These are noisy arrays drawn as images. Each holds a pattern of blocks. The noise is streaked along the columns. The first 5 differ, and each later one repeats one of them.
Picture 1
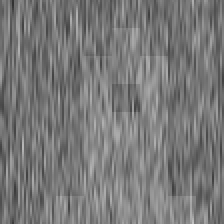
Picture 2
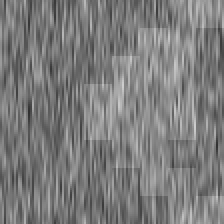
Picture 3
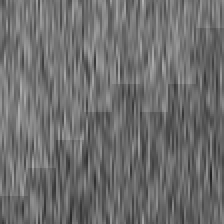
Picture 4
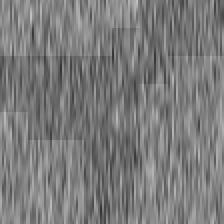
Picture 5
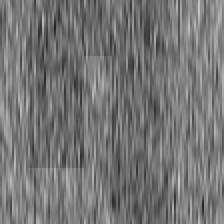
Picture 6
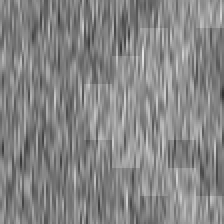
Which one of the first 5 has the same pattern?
2
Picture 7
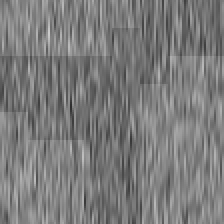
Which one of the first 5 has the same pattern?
4
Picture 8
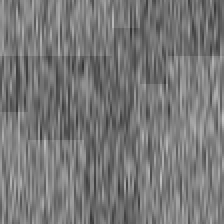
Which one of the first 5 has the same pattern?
4
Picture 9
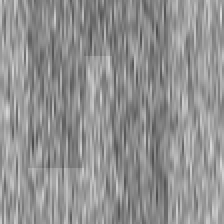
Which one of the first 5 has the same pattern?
5
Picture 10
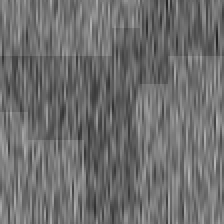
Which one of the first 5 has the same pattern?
4
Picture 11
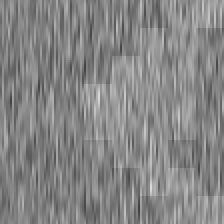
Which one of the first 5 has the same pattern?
2
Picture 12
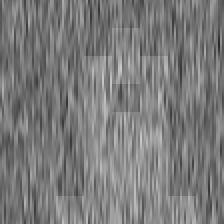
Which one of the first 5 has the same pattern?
1
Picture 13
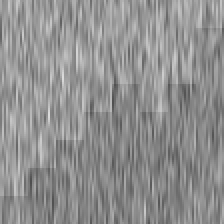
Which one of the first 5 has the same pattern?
3
